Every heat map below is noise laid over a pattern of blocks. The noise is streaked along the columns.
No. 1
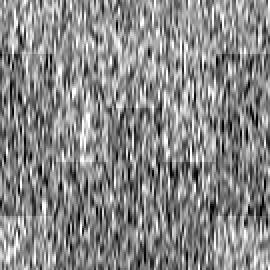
left and right mirror each other
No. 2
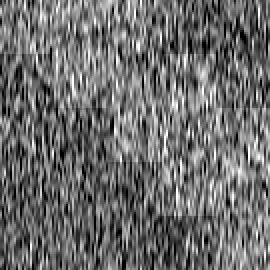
mirrored about the diagonal from the bottom left
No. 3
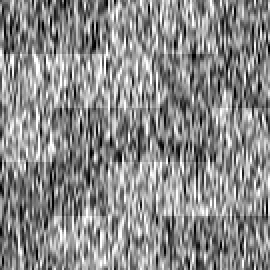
the same after a half turn
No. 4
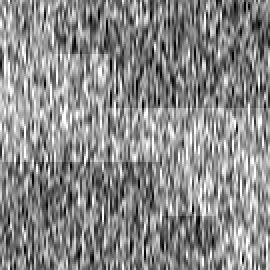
the same after a half turn
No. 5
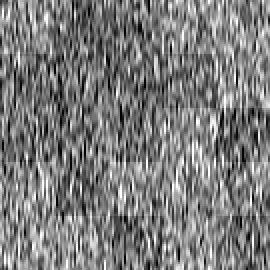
mirrored about the diagonal from the top left
